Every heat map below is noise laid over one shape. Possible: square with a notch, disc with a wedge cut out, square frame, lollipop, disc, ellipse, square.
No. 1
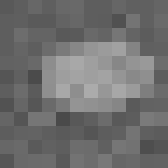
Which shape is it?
ellipse
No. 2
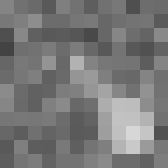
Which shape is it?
lollipop
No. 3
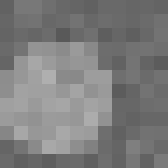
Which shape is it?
disc
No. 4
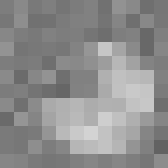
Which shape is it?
disc with a wedge cut out
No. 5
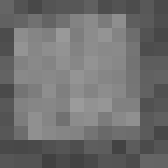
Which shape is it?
square
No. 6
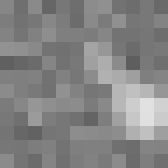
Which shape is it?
lollipop
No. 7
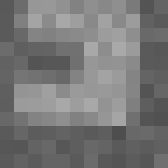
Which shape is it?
square with a notch
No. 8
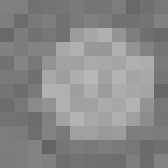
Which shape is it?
disc
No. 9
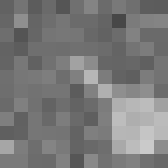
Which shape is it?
lollipop
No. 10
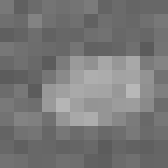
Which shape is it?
ellipse
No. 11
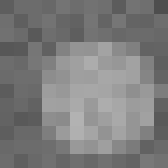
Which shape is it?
disc
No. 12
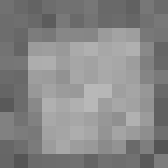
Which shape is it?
square
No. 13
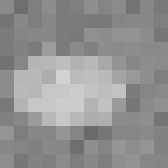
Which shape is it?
ellipse
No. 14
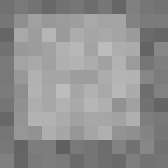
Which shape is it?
square
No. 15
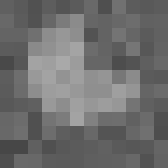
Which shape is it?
disc with a wedge cut out
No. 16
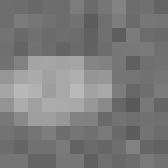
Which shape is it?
ellipse
